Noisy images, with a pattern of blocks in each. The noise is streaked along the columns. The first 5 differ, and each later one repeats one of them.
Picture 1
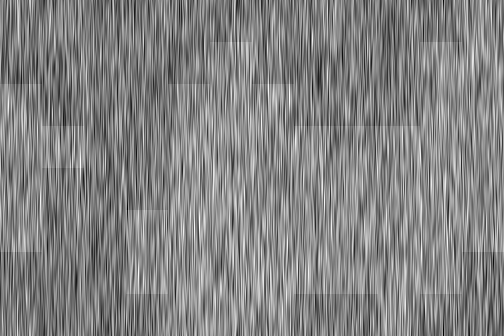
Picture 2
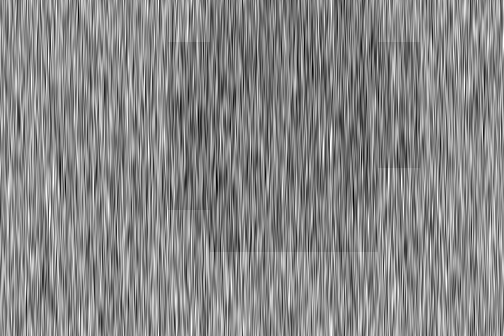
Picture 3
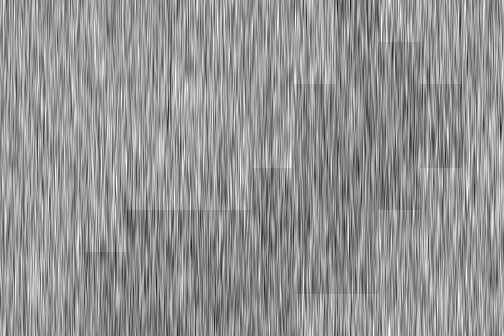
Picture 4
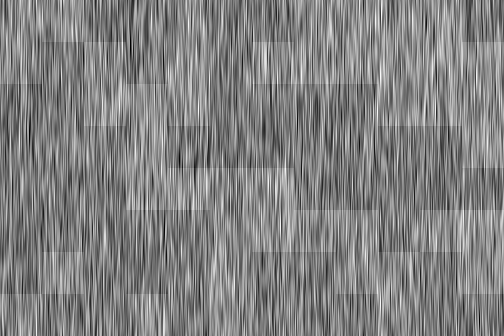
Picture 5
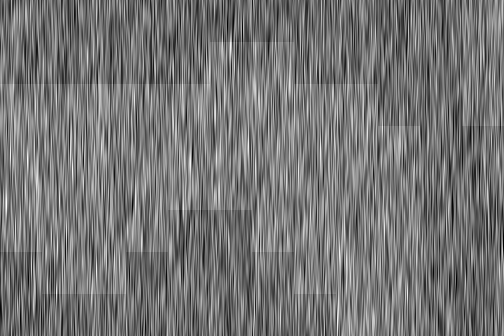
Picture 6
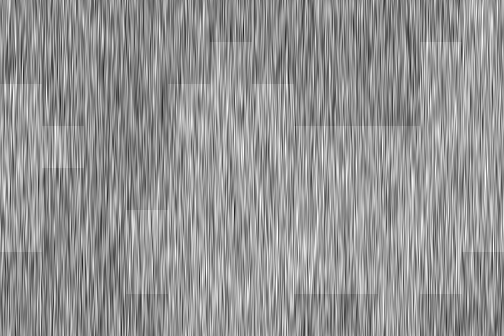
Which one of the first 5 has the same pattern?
1
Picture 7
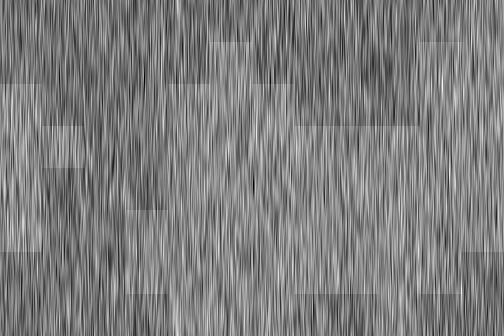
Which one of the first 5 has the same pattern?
1
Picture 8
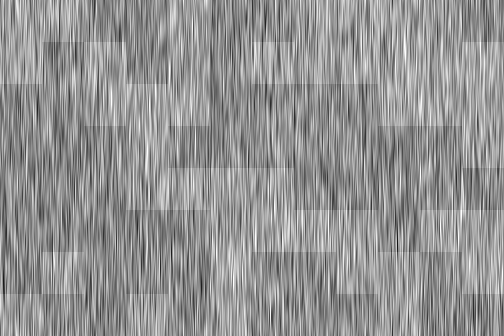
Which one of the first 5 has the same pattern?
4
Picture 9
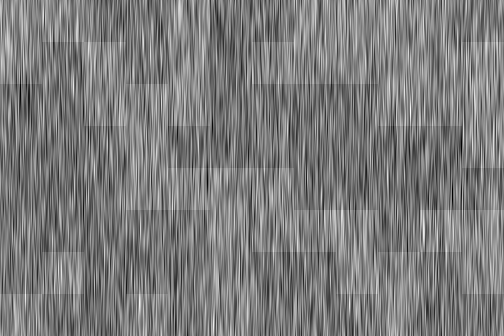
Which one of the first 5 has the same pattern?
4
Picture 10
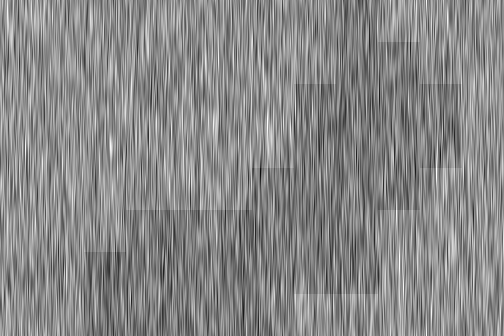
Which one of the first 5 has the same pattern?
3
